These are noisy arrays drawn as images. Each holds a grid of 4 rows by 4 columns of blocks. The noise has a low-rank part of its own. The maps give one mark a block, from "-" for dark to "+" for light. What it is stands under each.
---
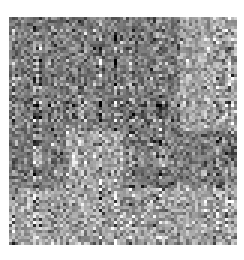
---+
---+
-+--
++++
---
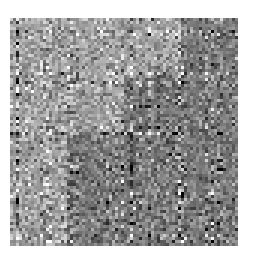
+++-
++--
+---
+---
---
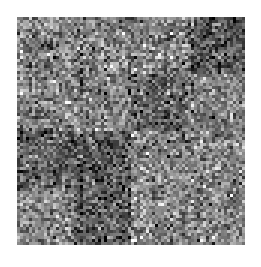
+++-
++-+
--++
+-++
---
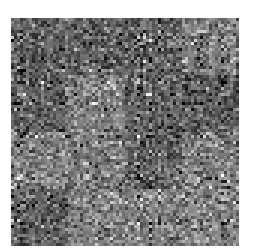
---+
-+--
++-+
-+++
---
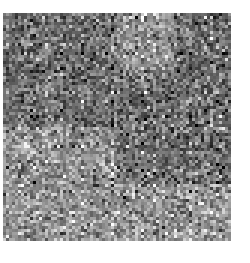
--+-
----
++--
++++
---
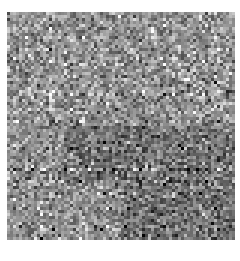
++++
++++
+---
++--
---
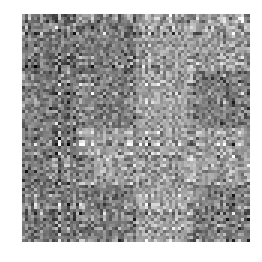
--++
--+-
-+++
--+-
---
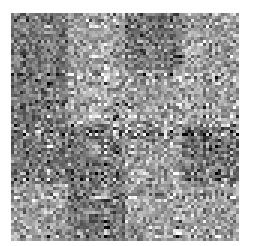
-+-+
-+++
--+-
+-++
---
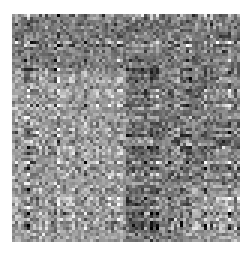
----
++--
++--
++-+
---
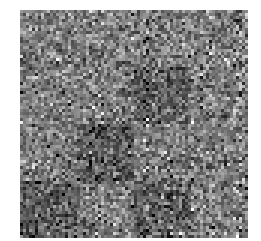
++++
++-+
+-++
-+-+
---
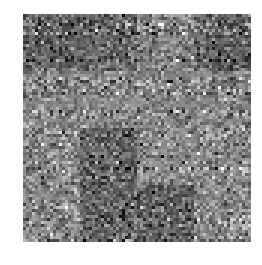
--+-
++++
+-++
+--+
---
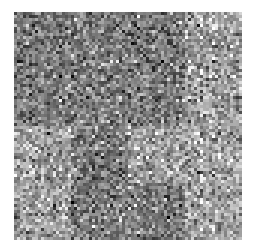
---+
---+
+-++
+--+
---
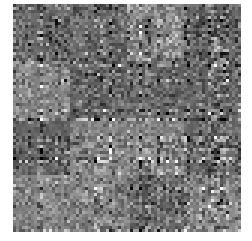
--+-
+---
-++-
++-+
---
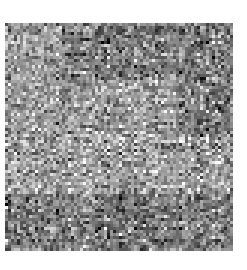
+---
+++-
++++
----
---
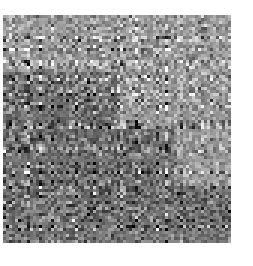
++++
--++
---+
----
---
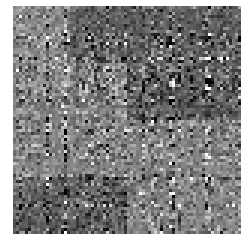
+---
++--
++++
--++
